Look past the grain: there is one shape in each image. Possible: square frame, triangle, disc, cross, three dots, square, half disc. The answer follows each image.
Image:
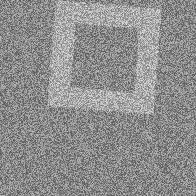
square frame
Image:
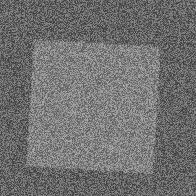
square
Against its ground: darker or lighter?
lighter
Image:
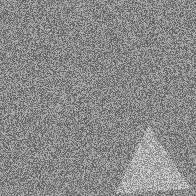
triangle
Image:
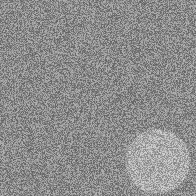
disc
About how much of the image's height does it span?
a third
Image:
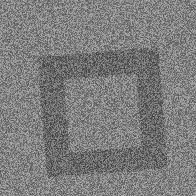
square frame
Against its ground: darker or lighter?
darker
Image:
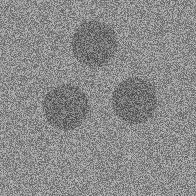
three dots
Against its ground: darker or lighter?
darker
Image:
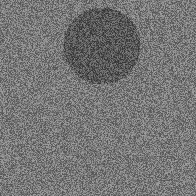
disc
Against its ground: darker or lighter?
darker
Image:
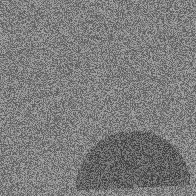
half disc
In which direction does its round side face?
up
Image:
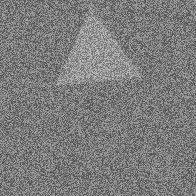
triangle
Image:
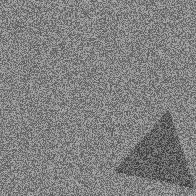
triangle
